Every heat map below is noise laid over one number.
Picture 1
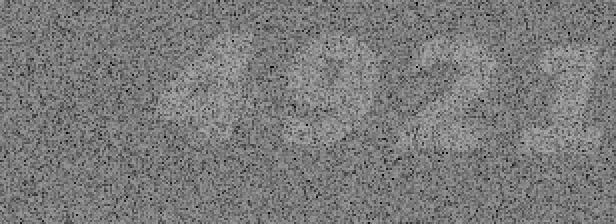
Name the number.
4921
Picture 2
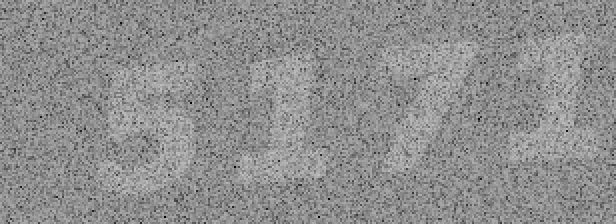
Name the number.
5171
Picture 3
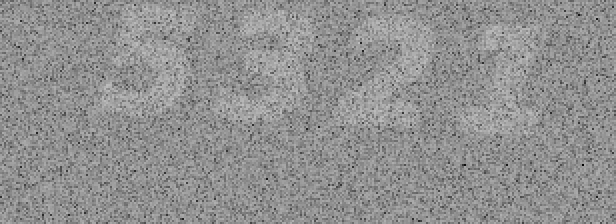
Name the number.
5321
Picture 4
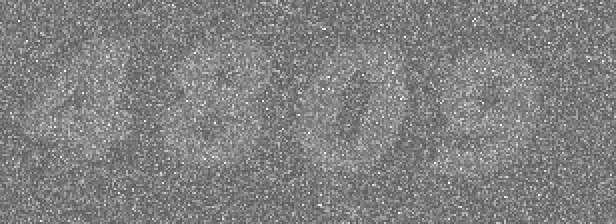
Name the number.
4809
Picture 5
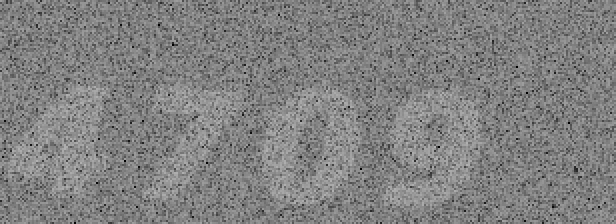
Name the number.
4709
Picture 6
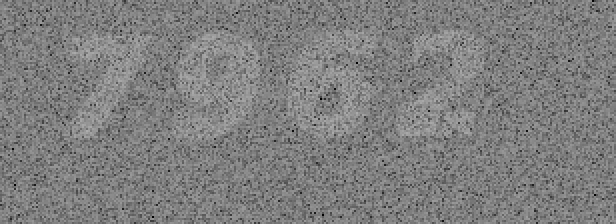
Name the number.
7962
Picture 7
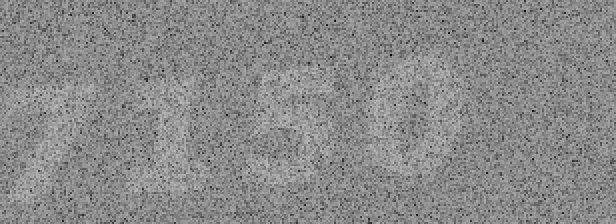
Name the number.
7150
